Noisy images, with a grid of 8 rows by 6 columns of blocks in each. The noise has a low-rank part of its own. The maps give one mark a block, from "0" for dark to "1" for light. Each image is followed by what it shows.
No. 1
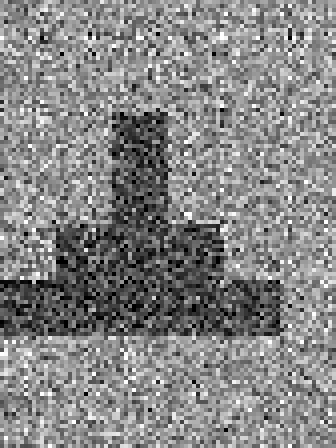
111111
111111
110111
110111
100011
000001
111111
111111
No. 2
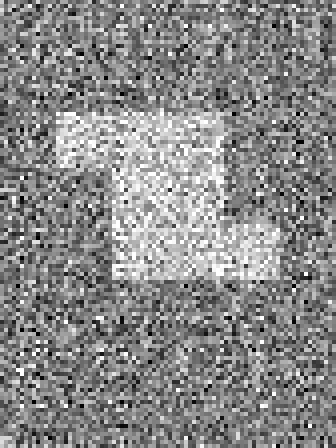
000000
000000
011100
001100
001110
000000
000000
000000
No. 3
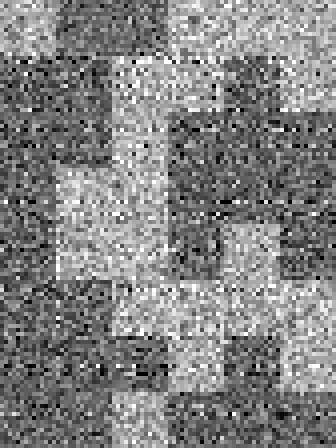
100111
001101
001000
011000
011010
001111
000101
001000
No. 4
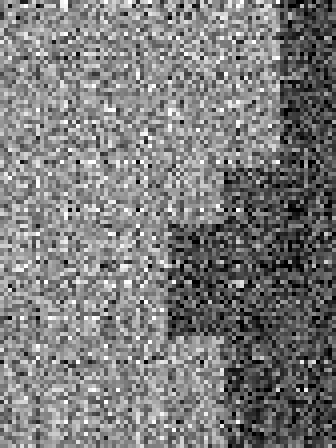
111110
111110
111110
111100
111000
111000
111100
111100
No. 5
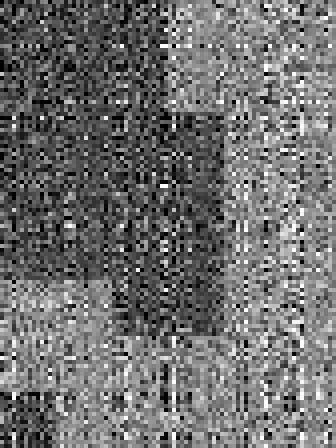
000111
000111
000011
000011
000011
110011
111111
011111
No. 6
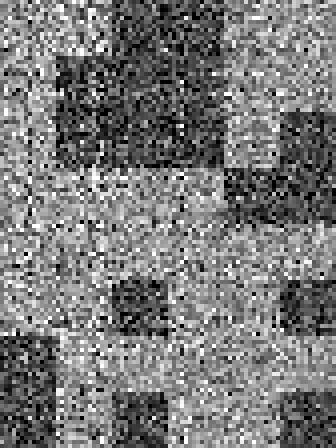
110011
100011
100010
111100
111111
110110
011111
010110
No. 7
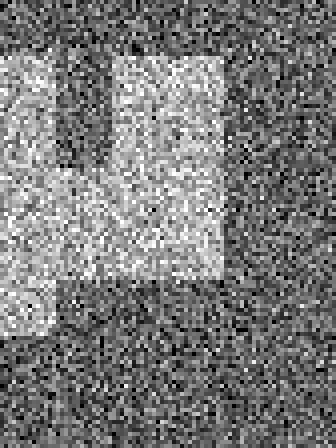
000000
101100
101100
111100
111100
100000
000000
000000
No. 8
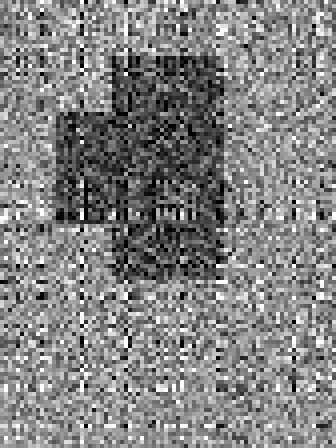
111111
110011
100011
100011
110011
111111
111111
111111
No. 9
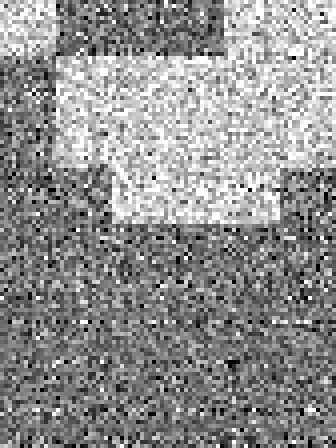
100011
011111
011111
001110
000000
000000
000000
000000
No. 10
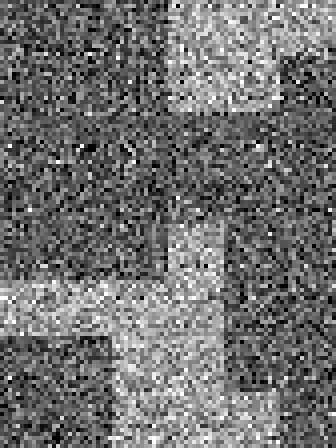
000111
000110
000000
000000
000100
111100
001100
001110
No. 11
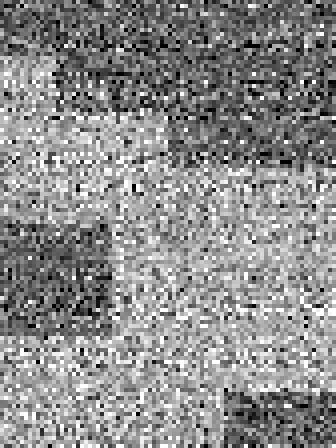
000000
100000
111000
111111
001111
001111
111111
111100
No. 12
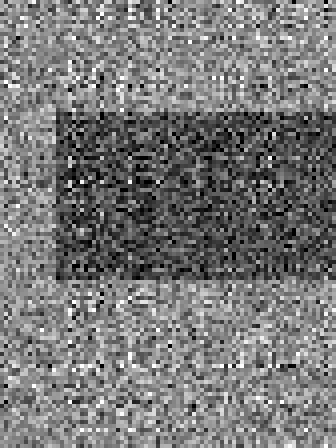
111111
111111
100000
100000
100000
111111
111111
111111
